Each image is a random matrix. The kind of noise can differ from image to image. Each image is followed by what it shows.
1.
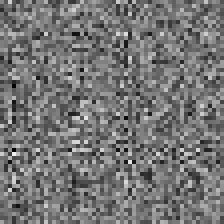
low rank plus noise
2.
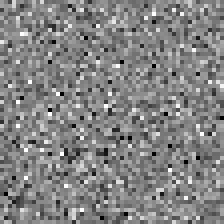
heavy tails
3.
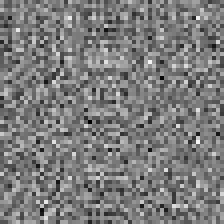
low rank plus noise
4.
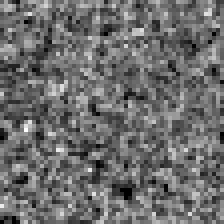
blotchy
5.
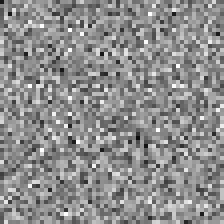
independent entries
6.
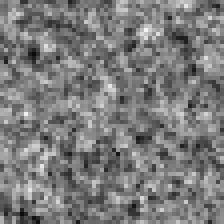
blotchy
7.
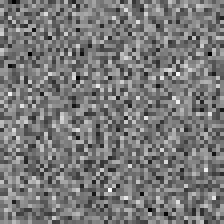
independent entries
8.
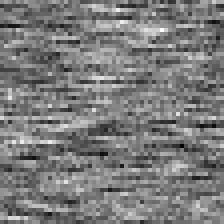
streaked along the rows
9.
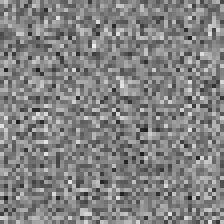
low rank plus noise
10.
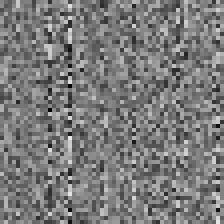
columns of uneven size
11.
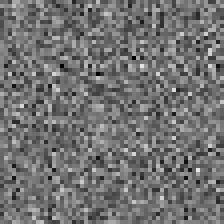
low rank plus noise
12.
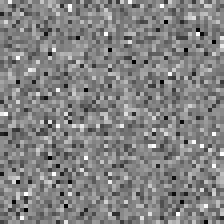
heavy tails
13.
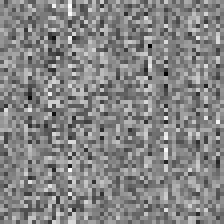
columns of uneven size
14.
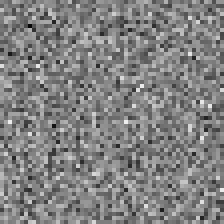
independent entries
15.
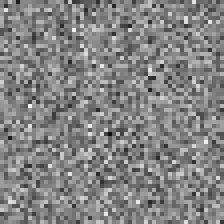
independent entries
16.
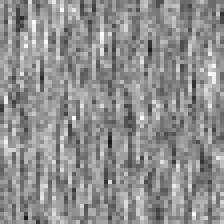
streaked along the columns
